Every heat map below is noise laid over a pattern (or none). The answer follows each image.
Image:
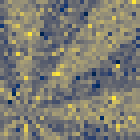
spokes from one point
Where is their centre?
bottom left
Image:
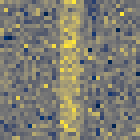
one vertical stripe
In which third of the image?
middle
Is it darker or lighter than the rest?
lighter
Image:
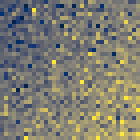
a smooth slope
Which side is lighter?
bottom right
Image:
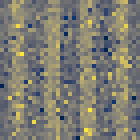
vertical stripes
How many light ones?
4
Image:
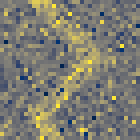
a wavy band
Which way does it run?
top to bottom
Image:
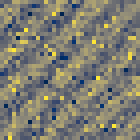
diagonal stripes
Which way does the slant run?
bottom left to top right
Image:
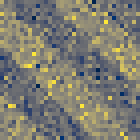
diagonal stripes
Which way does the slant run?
top left to bottom right
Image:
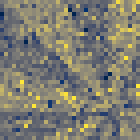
spokes from one point
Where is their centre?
bottom right
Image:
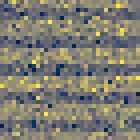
horizontal stripes
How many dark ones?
5
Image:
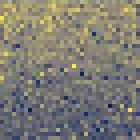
a smooth slope
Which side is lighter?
top
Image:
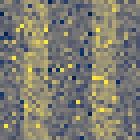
vertical stripes
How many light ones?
2
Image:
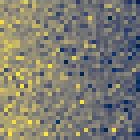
a smooth slope
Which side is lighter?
left
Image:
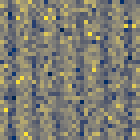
vertical stripes
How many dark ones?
6
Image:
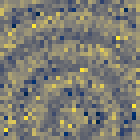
rings round one point
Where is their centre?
bottom middle
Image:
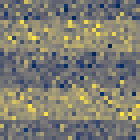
horizontal stripes
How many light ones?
2
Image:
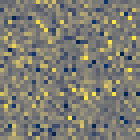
only noise
